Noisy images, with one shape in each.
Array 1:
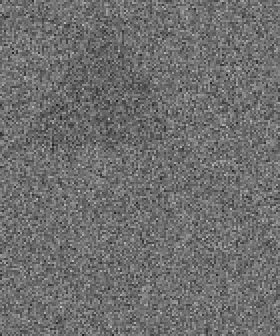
triangle
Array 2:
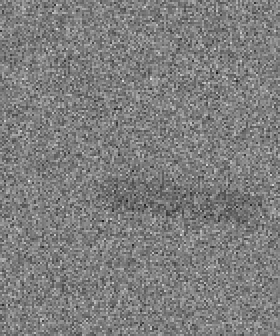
bar
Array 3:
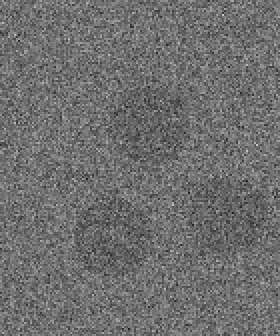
three dots
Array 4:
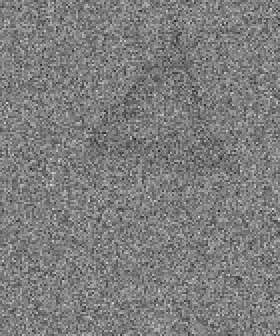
triangle frame
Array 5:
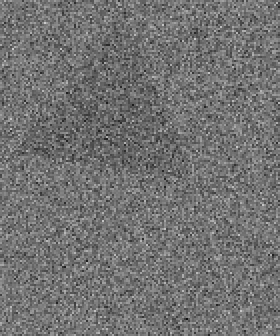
triangle
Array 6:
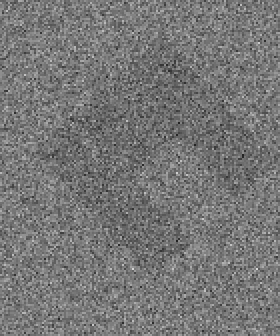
square with a notch
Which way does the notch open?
down and right
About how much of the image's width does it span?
nearly all
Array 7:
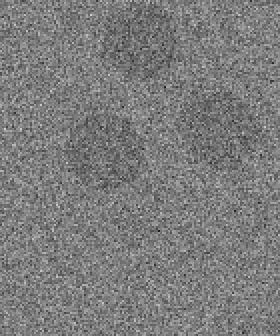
three dots
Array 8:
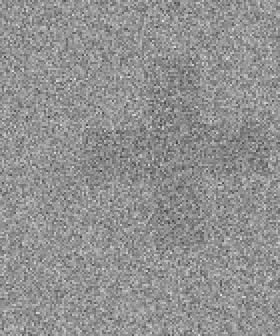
cross
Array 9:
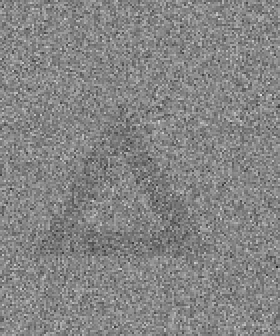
triangle frame
